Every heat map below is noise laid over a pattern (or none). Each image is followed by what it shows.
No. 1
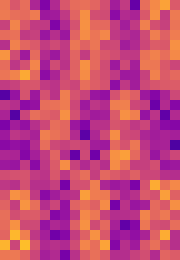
a checkerboard
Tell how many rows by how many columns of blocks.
3 by 5
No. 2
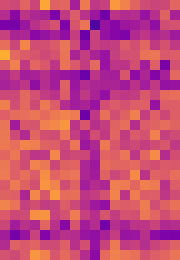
bands of rows crossing bands of columns
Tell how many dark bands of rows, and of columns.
3 and 1
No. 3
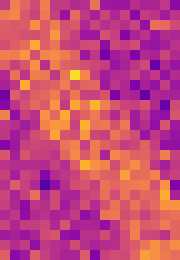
a diagonal band
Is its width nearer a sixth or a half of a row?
a half
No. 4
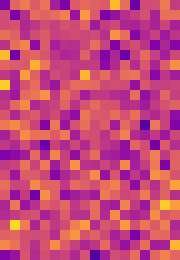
only noise
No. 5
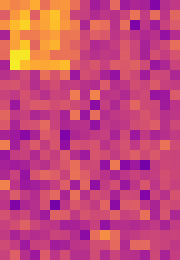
one block
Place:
top left
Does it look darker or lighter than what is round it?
lighter
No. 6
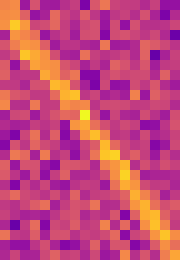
a diagonal band
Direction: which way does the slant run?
top left to bottom right
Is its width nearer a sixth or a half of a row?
a sixth
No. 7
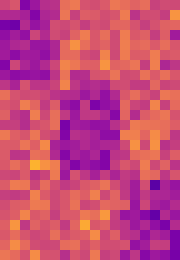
blocks along the diagonal
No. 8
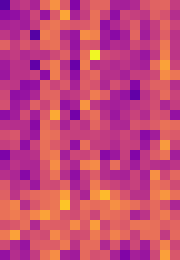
bands of rows crossing bands of columns
